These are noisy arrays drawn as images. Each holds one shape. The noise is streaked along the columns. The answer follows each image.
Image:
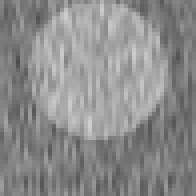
disc
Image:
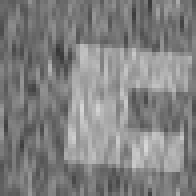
square with a notch
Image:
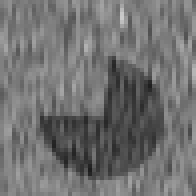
disc with a wedge cut out
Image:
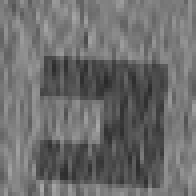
square with a notch
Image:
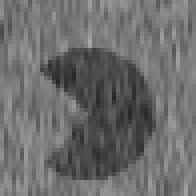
disc with a wedge cut out
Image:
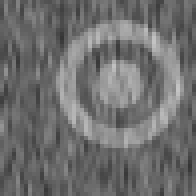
bullseye
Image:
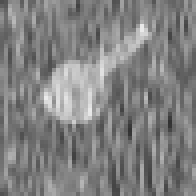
lollipop
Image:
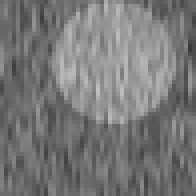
disc
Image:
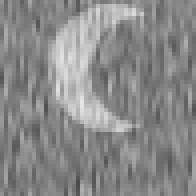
crescent
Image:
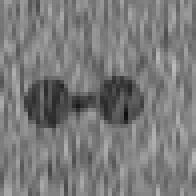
dumbbell
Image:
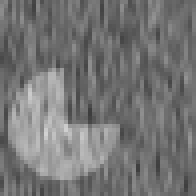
disc with a wedge cut out
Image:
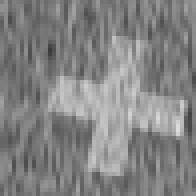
cross
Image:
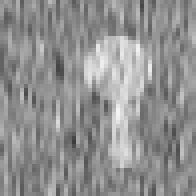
lollipop
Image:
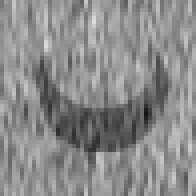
crescent
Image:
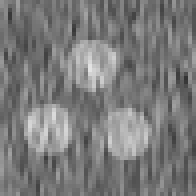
three dots
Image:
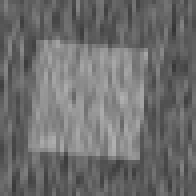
square
